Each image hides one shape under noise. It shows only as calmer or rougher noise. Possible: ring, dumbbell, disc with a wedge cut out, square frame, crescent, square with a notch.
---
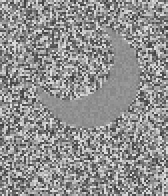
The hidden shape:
crescent
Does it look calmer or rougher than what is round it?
calmer
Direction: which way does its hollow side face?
up and left
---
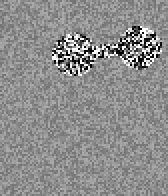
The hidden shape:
dumbbell
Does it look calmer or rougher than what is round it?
rougher
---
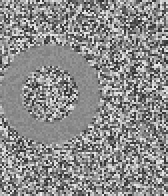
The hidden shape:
ring
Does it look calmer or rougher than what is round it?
calmer
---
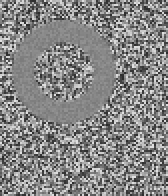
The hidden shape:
ring
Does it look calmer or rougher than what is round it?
calmer
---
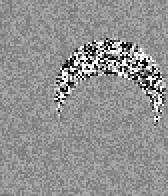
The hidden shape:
crescent
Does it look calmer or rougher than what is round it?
rougher
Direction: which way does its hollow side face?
down
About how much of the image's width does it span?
two thirds
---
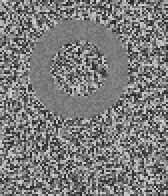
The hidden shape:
ring
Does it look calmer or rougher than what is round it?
calmer
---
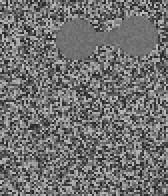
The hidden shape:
dumbbell
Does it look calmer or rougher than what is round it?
calmer
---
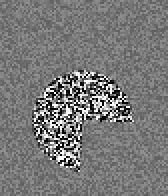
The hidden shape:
disc with a wedge cut out
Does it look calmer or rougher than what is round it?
rougher
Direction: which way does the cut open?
down and right
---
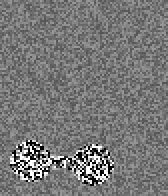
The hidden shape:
dumbbell
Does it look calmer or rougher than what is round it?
rougher
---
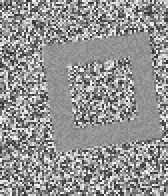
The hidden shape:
square frame
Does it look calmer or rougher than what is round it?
calmer
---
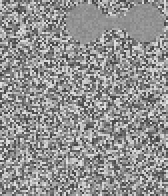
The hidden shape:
dumbbell
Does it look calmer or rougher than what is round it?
calmer
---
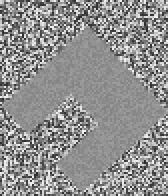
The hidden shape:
square with a notch
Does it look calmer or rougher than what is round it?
calmer
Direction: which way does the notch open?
down and left
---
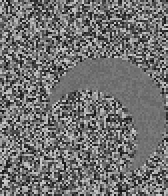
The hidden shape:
crescent
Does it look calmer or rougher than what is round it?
calmer
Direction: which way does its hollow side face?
down and left
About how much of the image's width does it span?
two thirds
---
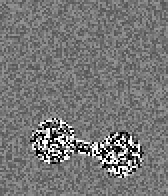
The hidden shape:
dumbbell
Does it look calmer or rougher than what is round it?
rougher
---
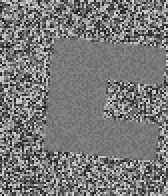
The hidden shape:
square with a notch
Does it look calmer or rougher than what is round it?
calmer
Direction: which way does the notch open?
right
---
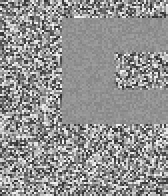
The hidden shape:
square with a notch
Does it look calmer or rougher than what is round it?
calmer
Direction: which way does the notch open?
right
